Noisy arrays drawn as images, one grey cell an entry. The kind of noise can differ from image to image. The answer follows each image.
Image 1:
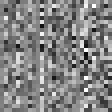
columns of uneven size
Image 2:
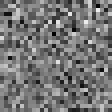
independent entries
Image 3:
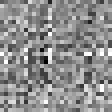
low rank plus noise
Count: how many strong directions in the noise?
two
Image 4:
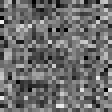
low rank plus noise
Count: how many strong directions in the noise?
three or four
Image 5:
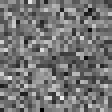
independent entries
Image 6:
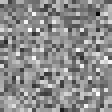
independent entries
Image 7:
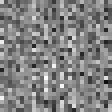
columns of uneven size
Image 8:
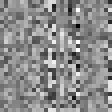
columns of uneven size
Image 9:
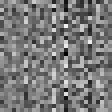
columns of uneven size
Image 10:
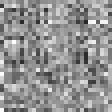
low rank plus noise
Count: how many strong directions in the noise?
two
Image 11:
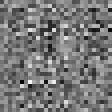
low rank plus noise
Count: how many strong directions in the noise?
three or four
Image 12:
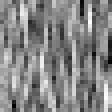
streaked along the columns
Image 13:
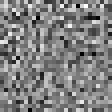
low rank plus noise
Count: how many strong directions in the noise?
five to eight
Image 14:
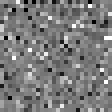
heavy tails
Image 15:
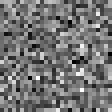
low rank plus noise
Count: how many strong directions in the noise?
five to eight
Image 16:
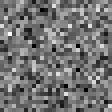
independent entries
